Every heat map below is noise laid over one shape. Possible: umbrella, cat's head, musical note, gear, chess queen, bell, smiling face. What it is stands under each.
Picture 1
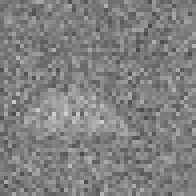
light umbrella
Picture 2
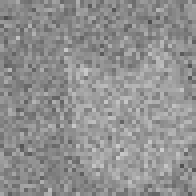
light cat's head
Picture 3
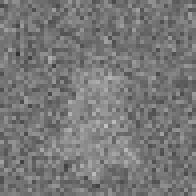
light bell
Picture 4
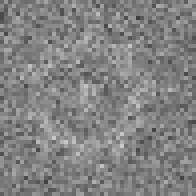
light gear
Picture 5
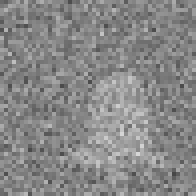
light bell
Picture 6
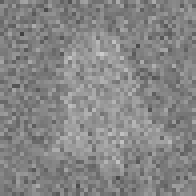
light bell
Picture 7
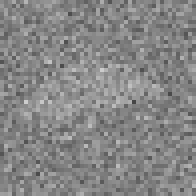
light umbrella
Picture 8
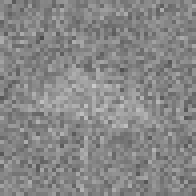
light umbrella
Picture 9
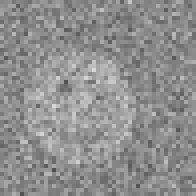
light smiling face
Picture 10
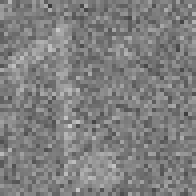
light musical note
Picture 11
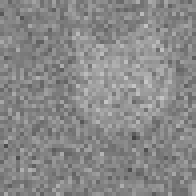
light cat's head
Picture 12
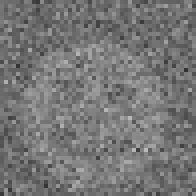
light smiling face
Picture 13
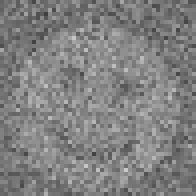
light smiling face
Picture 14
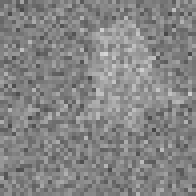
light bell
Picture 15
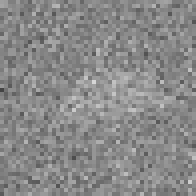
light umbrella
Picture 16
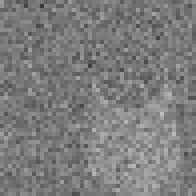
light cat's head
